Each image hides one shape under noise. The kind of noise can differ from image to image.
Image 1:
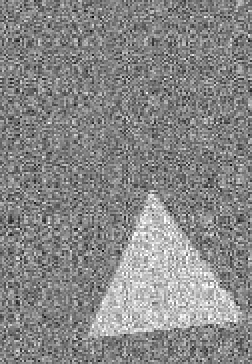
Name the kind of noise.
low rank plus noise
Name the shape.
triangle
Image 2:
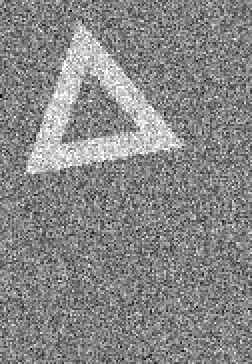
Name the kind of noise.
independent entries
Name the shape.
triangle frame
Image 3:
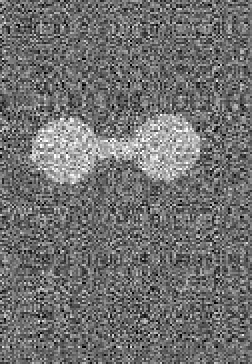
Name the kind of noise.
low rank plus noise
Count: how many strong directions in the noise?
three or four
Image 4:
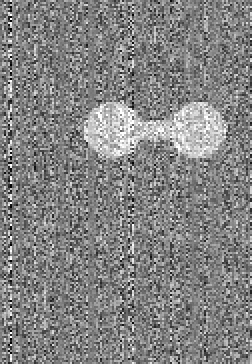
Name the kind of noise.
columns of uneven size
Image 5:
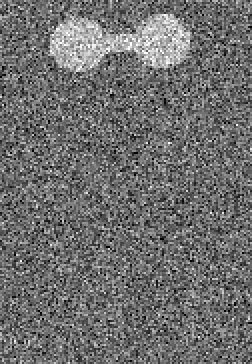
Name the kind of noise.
independent entries
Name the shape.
dumbbell
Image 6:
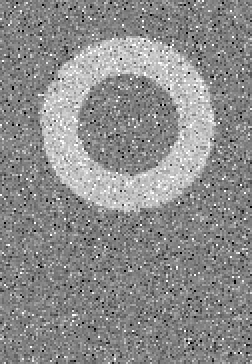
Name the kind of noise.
heavy tails
